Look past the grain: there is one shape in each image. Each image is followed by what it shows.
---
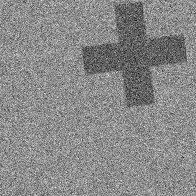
dark cross
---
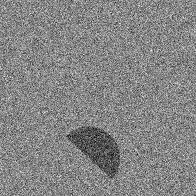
dark half disc, bottom middle
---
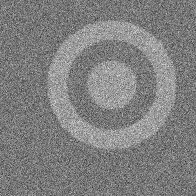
light bullseye
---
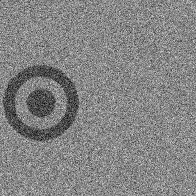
dark bullseye, middle left
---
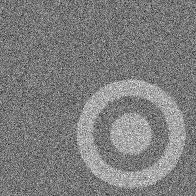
light bullseye
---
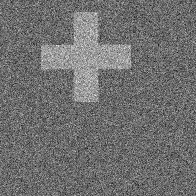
light cross
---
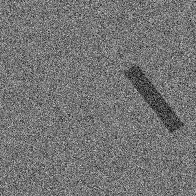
dark bar, middle right
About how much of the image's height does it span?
a third
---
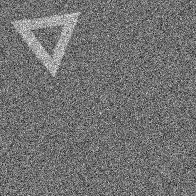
light triangle frame, top left
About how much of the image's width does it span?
a third
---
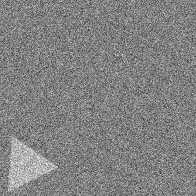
light triangle, bottom left
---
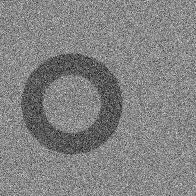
dark ring
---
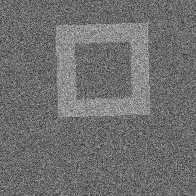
light square frame
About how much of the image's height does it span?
half
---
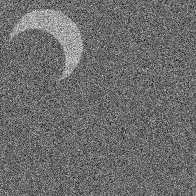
light crescent, top left
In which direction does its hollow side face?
down and left
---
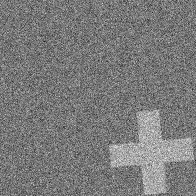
light cross, bottom right
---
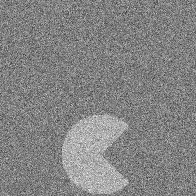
light disc with a wedge cut out, bottom middle
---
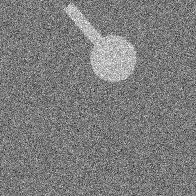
light lollipop, top middle
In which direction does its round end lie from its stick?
down and right
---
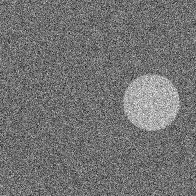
light disc, middle right
